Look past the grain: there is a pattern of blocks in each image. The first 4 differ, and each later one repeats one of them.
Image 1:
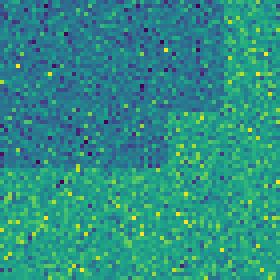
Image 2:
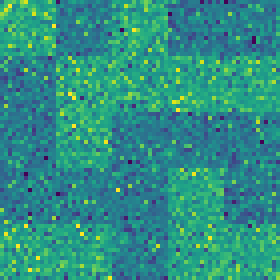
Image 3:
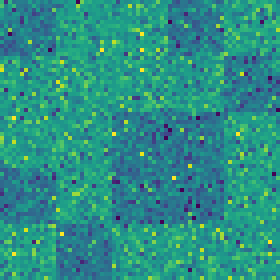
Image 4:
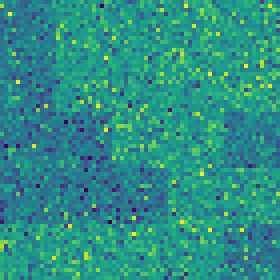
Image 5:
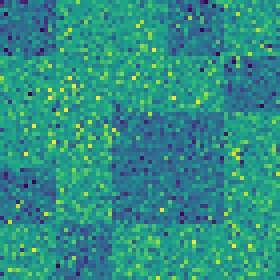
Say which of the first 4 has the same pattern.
3
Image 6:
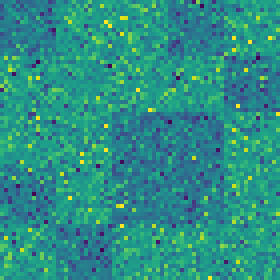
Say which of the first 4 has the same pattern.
3
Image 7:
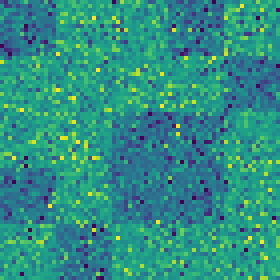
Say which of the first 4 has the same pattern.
3
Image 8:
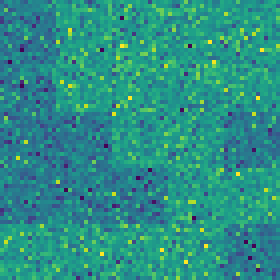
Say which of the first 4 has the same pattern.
4
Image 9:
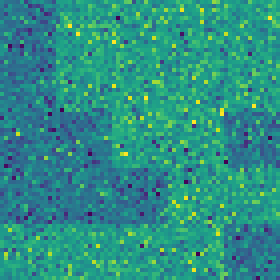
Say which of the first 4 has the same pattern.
4
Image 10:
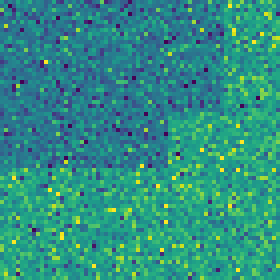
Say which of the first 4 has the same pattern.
1
